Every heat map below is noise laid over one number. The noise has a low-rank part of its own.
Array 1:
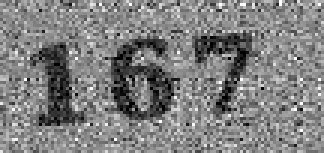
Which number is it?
167
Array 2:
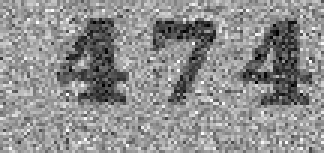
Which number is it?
474
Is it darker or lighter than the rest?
darker
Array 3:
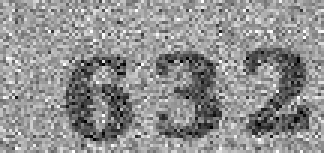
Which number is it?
632
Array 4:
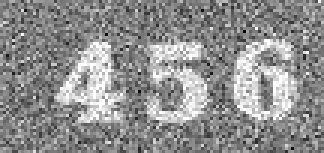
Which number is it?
456
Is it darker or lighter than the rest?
lighter
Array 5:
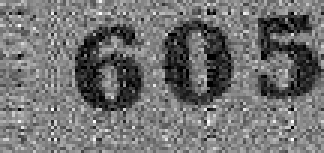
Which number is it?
605
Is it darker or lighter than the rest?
darker
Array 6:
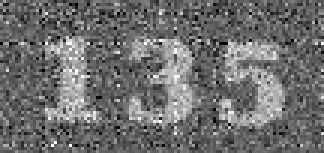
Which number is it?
135
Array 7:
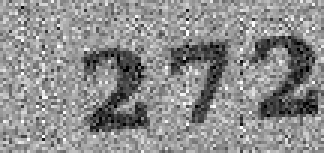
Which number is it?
272
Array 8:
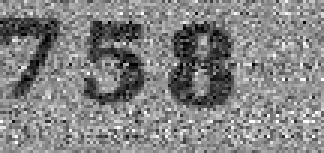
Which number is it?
758
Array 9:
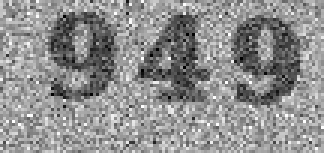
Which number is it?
949
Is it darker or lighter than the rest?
darker
